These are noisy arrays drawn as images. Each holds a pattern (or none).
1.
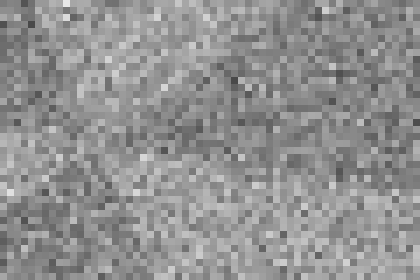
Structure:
spokes from one point
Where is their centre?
middle left
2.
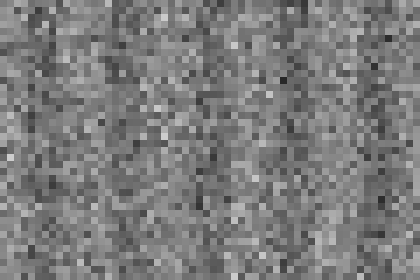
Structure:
vertical stripes
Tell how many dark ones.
5
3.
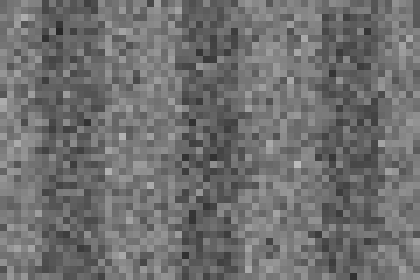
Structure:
vertical stripes
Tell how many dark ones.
3
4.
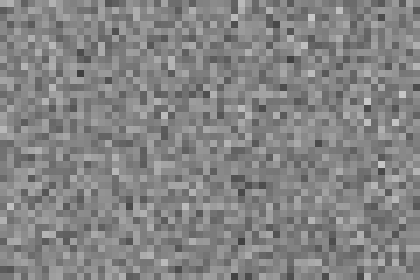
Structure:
only noise
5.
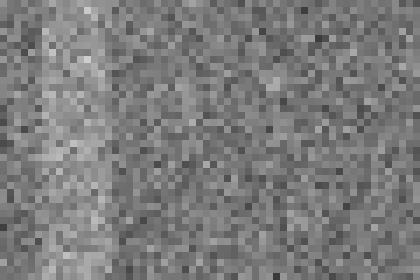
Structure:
one vertical stripe
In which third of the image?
left
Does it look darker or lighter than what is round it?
lighter
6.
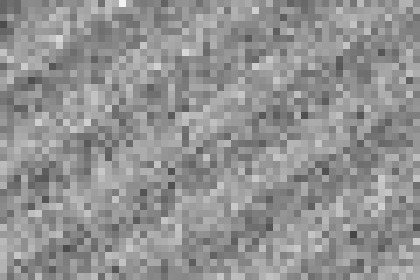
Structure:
diagonal stripes
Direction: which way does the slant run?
bottom left to top right
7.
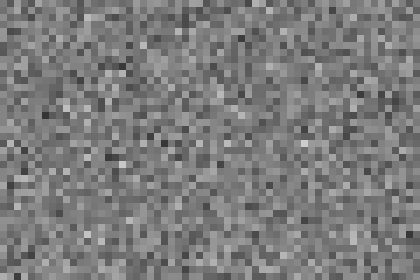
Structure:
only noise
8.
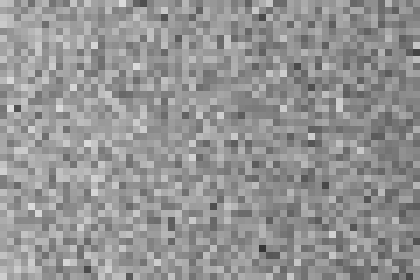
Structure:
a smooth slope
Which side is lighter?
left
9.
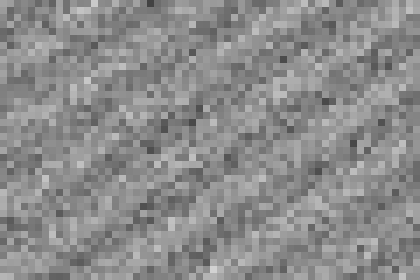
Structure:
diagonal stripes
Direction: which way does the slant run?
bottom left to top right
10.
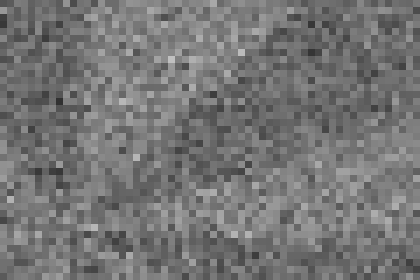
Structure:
spokes from one point
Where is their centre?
bottom left
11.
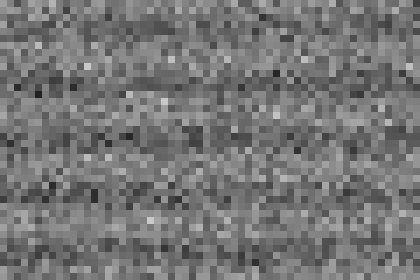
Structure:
horizontal stripes
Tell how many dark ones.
5
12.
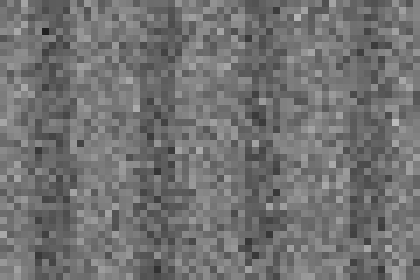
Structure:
vertical stripes
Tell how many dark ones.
4
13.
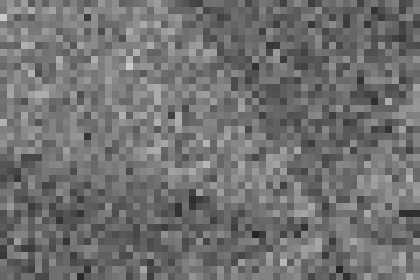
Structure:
spokes from one point
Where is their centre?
bottom right
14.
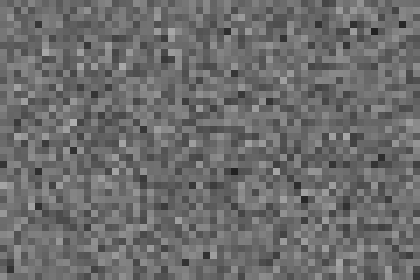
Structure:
only noise
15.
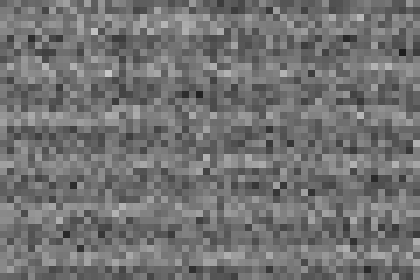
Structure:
horizontal stripes
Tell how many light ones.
6
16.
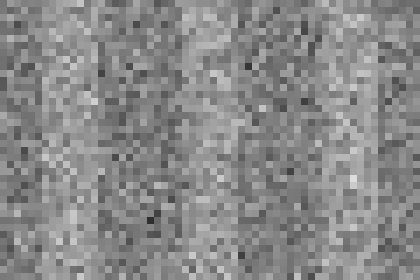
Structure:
vertical stripes
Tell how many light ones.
3
